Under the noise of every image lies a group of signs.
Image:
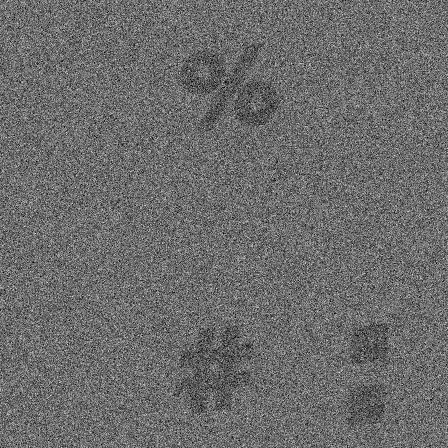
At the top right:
nothing
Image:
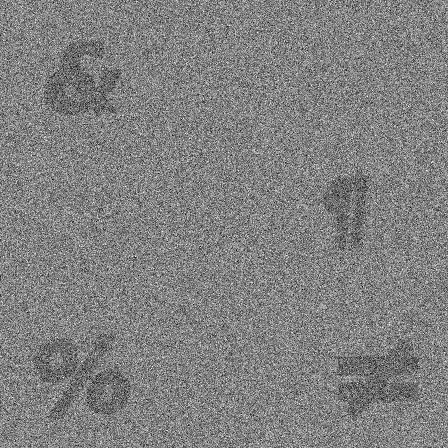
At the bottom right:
not-equal sign
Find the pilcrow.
middle right
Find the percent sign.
bottom left
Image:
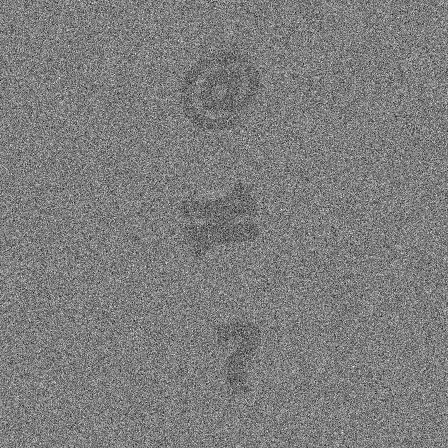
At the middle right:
nothing
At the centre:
not-equal sign
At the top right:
nothing
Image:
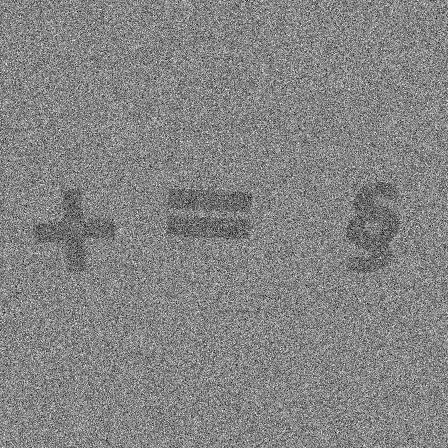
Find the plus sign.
middle left
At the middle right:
section sign
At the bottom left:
nothing
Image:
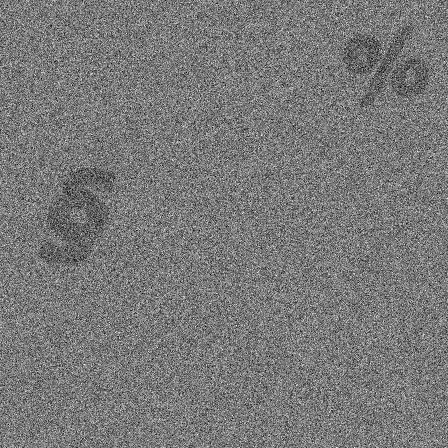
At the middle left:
section sign
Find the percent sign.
top right
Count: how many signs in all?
2
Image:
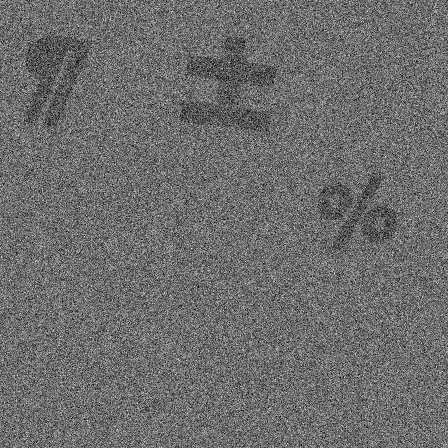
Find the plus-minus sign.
top middle
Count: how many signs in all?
3
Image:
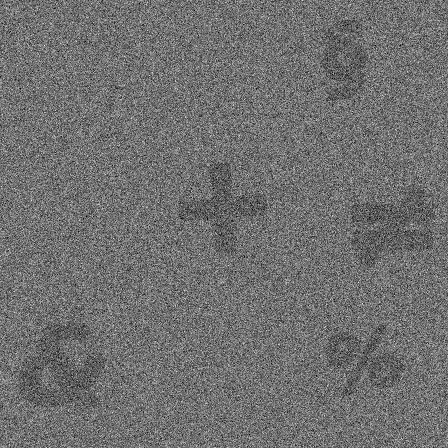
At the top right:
section sign
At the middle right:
not-equal sign
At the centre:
plus sign
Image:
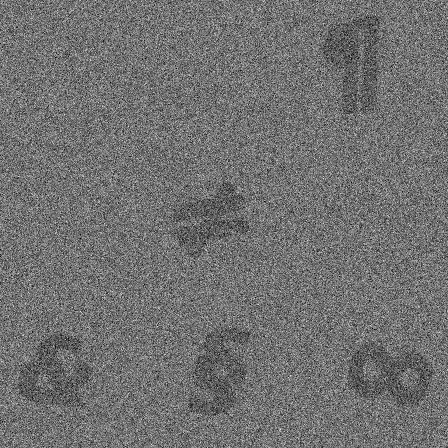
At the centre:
not-equal sign
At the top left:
nothing
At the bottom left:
ampersand
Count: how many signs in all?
5
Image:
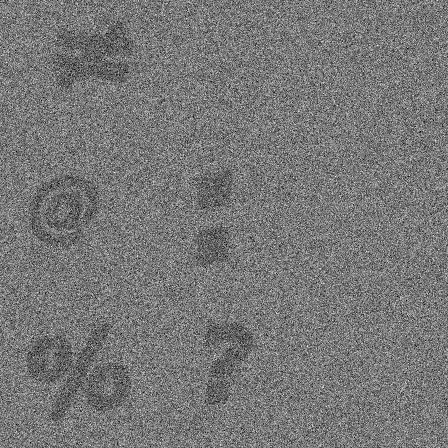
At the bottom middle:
question mark
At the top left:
not-equal sign
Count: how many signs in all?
5
